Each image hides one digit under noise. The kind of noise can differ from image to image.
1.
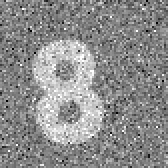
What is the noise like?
heavy tails
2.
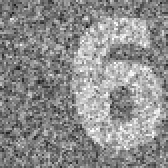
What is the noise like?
blotchy
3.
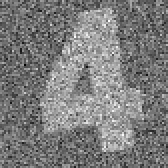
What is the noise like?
low rank plus noise
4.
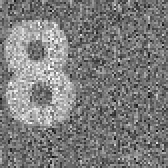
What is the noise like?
columns of uneven size
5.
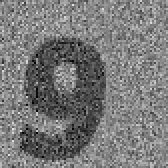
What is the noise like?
columns of uneven size
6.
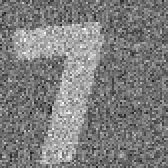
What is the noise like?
low rank plus noise
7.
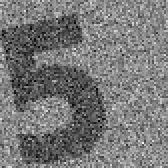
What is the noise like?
independent entries
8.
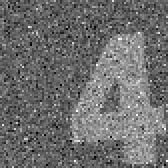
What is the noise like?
heavy tails
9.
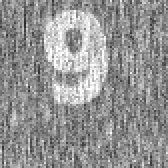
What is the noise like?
streaked along the columns
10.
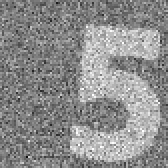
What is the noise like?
low rank plus noise
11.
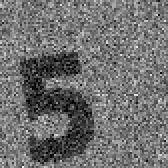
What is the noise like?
low rank plus noise
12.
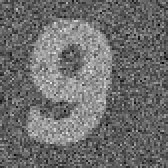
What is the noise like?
low rank plus noise
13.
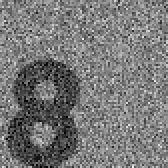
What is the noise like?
low rank plus noise
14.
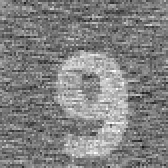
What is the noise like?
streaked along the rows
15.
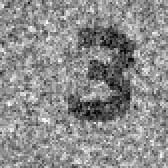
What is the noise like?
blotchy
